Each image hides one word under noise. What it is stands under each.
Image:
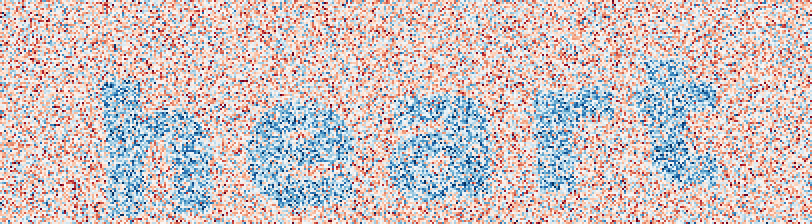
heart
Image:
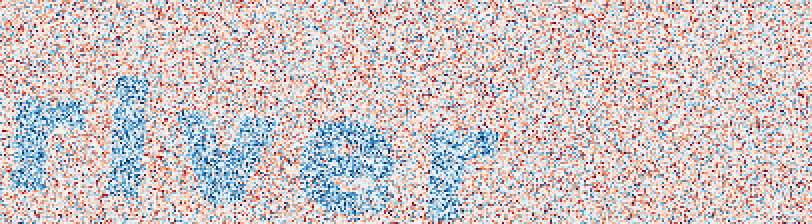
river
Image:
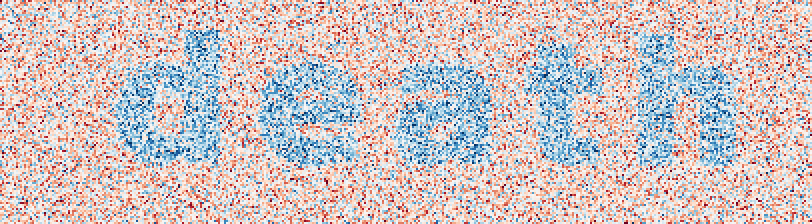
death
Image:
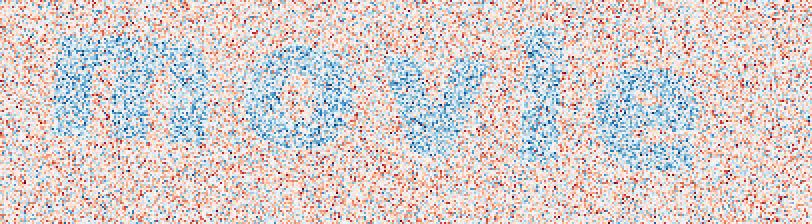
movie
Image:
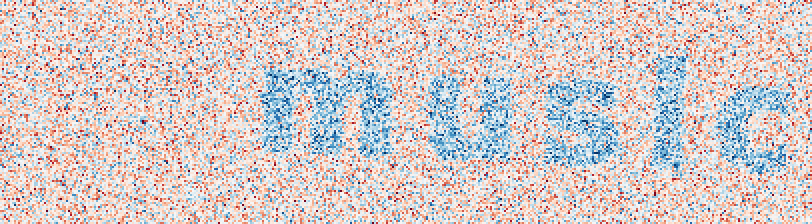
music
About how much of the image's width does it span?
two thirds
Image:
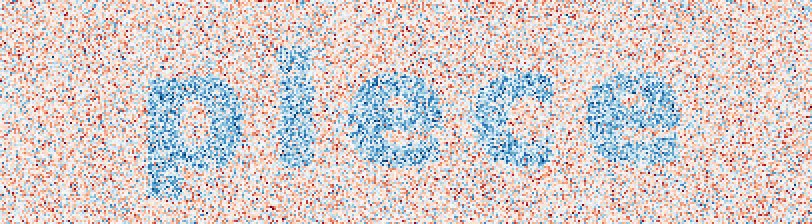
piece
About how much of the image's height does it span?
two thirds
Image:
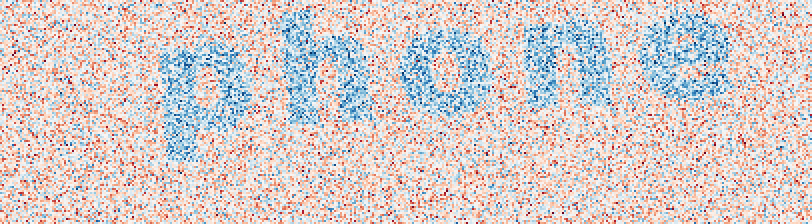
phone
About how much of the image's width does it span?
two thirds
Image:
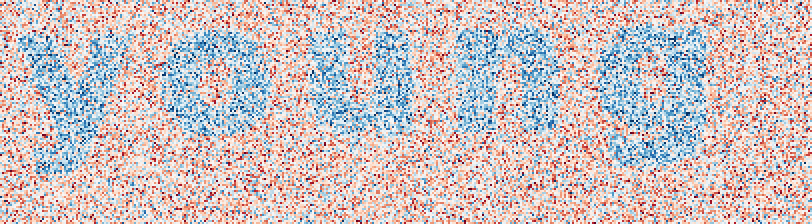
young
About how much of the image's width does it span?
nearly all
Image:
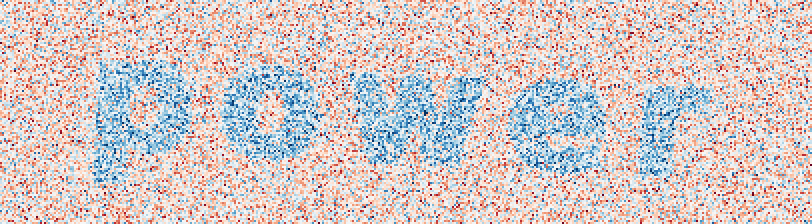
power
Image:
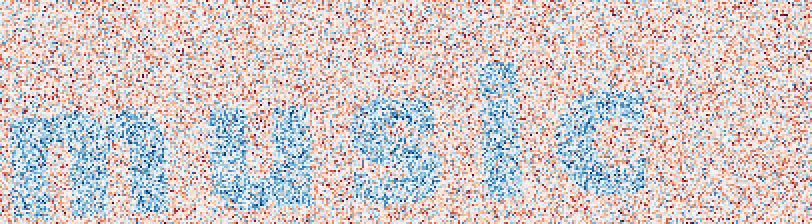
music
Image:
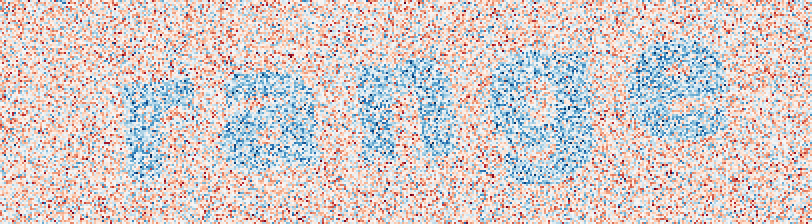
range
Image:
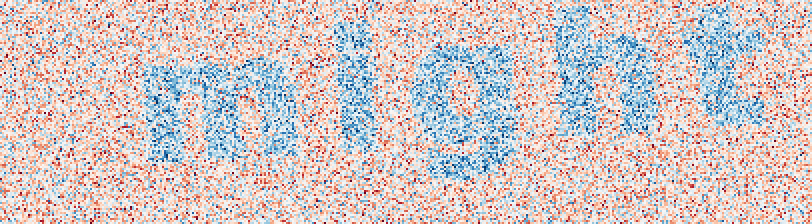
might
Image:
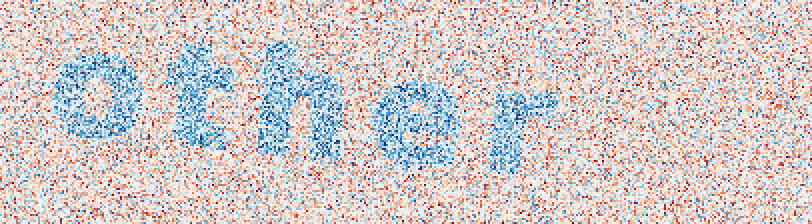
other
